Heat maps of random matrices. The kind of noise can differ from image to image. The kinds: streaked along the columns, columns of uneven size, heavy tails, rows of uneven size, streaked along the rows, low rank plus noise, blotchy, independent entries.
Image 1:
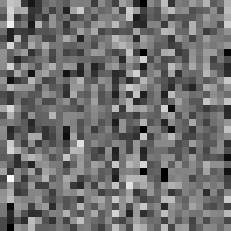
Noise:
columns of uneven size
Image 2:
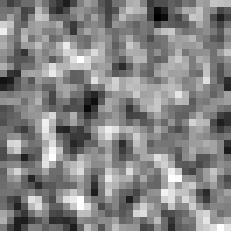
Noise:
blotchy
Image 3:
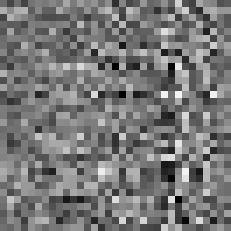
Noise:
low rank plus noise
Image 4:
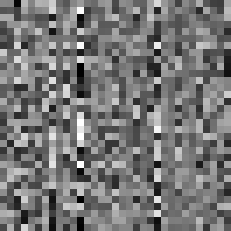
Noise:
columns of uneven size
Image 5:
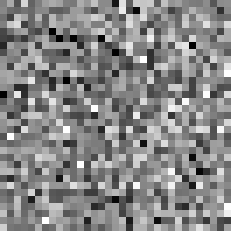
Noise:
independent entries
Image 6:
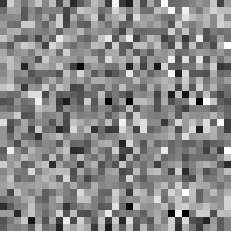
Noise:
low rank plus noise
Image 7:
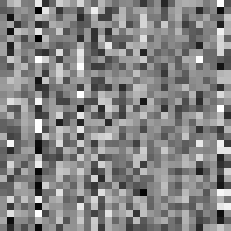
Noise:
columns of uneven size
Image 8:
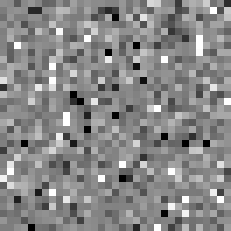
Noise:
heavy tails
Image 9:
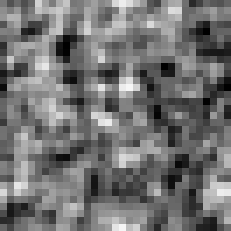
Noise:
blotchy
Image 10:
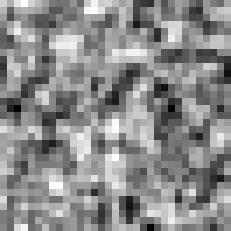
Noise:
blotchy
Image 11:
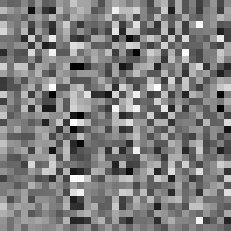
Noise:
low rank plus noise
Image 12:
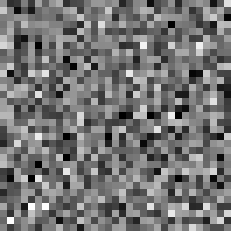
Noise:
low rank plus noise
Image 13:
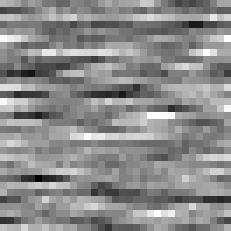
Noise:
streaked along the rows
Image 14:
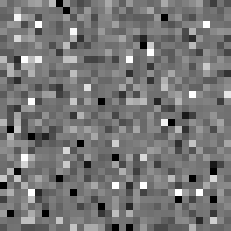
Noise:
heavy tails
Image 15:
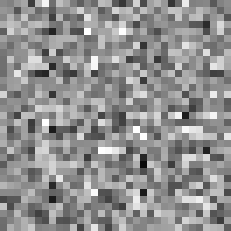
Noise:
low rank plus noise
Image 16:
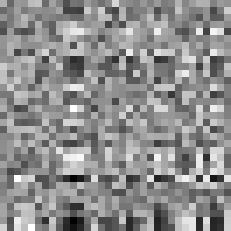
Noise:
low rank plus noise
